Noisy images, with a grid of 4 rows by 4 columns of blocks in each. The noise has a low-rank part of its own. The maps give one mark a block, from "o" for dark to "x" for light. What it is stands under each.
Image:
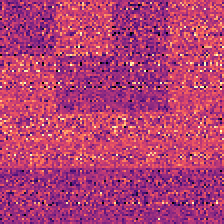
o x o x
x o o x
x x x x
o o o o
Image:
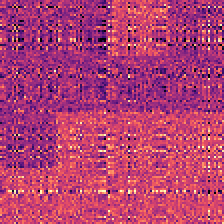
o o x o
o o o o
o x x x
x x x x
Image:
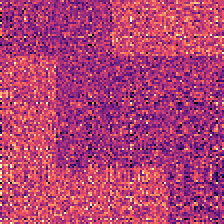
o o x x
x o o o
x o o o
x x x o
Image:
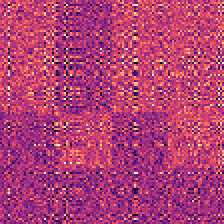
x o x x
x o x x
o x o x
o o o o
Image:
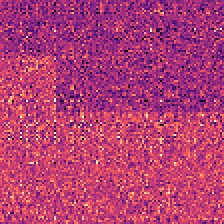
o o o o
x o o o
x x x x
x x x x
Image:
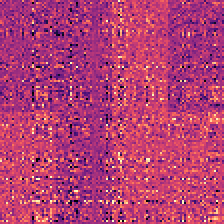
o o x o
o o x o
x o x x
x o x x
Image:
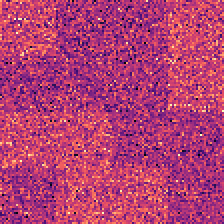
x o o x
o o o x
x x o o
o x x o
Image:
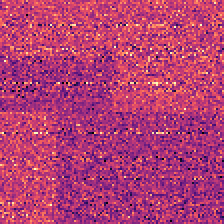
x x x x
o o x x
x o o o
x o o o
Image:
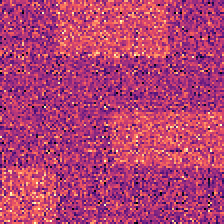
o x x o
o o o o
o o x x
x o o o
